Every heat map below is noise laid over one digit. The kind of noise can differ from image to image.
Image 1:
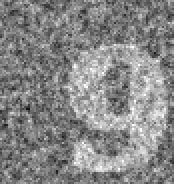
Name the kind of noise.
blotchy
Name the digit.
9
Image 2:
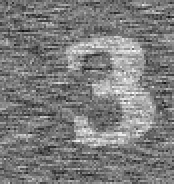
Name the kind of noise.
streaked along the rows
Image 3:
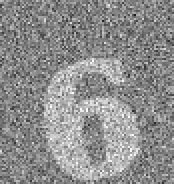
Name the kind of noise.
low rank plus noise
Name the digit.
6
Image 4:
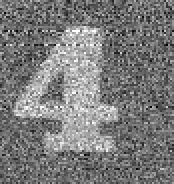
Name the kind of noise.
rows of uneven size
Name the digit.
4
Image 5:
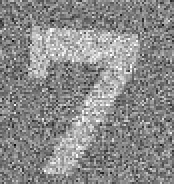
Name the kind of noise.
low rank plus noise
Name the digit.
7
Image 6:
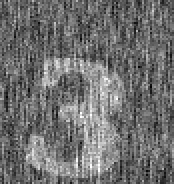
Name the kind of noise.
streaked along the columns
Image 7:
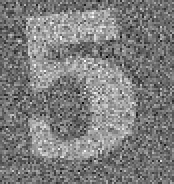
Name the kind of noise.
low rank plus noise
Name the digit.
5
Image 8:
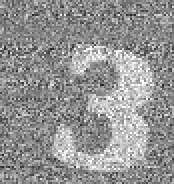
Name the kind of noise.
rows of uneven size
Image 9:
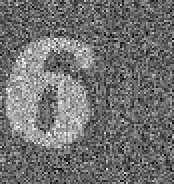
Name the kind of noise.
low rank plus noise
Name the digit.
6
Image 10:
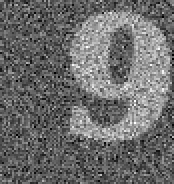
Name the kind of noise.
low rank plus noise
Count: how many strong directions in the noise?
three or four
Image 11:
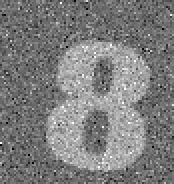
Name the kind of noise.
heavy tails
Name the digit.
8
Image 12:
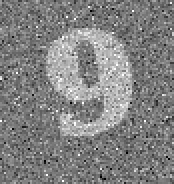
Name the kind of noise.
heavy tails
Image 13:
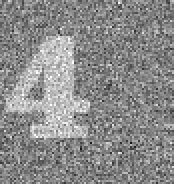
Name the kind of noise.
low rank plus noise
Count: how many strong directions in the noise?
two
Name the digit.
4
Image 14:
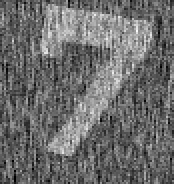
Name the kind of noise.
streaked along the columns
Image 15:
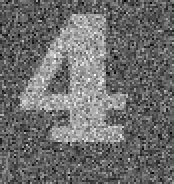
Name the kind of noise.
independent entries
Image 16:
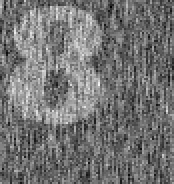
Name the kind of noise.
streaked along the columns
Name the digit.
8
